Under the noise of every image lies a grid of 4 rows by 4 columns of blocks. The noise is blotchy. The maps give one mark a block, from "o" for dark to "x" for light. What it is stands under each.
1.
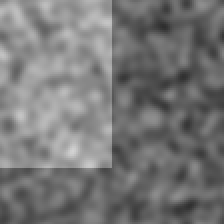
x x o o
x x o o
x x o o
o o o o
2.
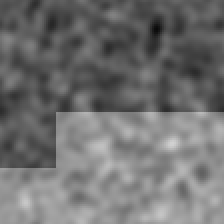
o o o o
o o o o
o x x x
x x x x
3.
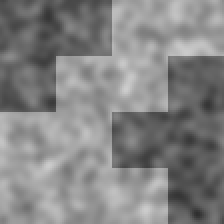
o o x x
o x x o
x x o o
x x x o
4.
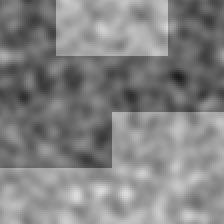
o x x o
o o o o
o o x x
x x x x
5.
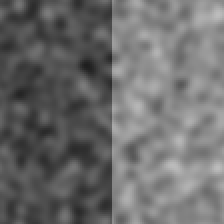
o o x x
o o x x
o o x x
o o x x
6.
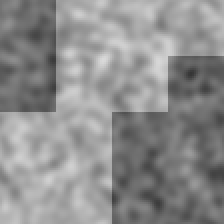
o x x x
o x x o
x x o o
x x o o
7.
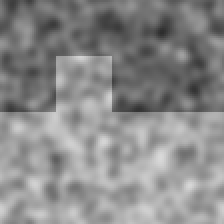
o o o o
o x o o
x x x x
x x x x
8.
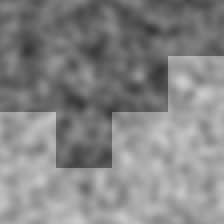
o o o o
o o o x
x o x x
x x x x
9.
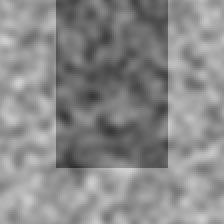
x o o x
x o o x
x o o x
x x x x
